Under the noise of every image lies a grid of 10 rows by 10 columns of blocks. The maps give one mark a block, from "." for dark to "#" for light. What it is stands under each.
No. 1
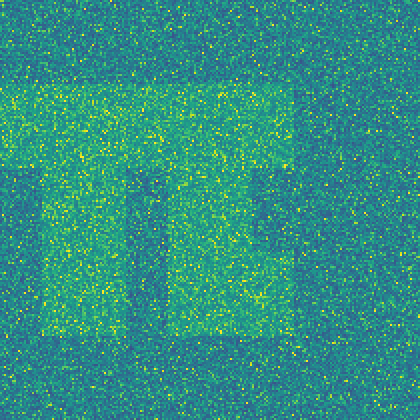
..........
..........
#######...
#######...
.##.##....
.##.##....
.##.###...
.##.###...
..........
..........
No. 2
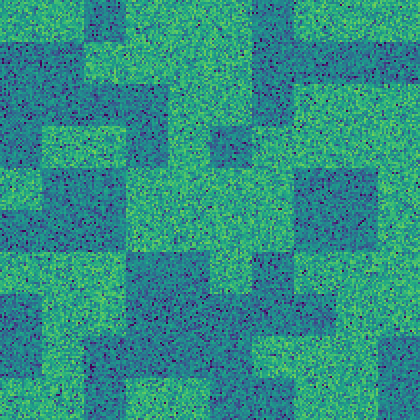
##.###.###
..####....
....##.###
.##.#.####
#..####..#
...####..#
###..#.###
.##.....##
.#....###.
##.##..##.
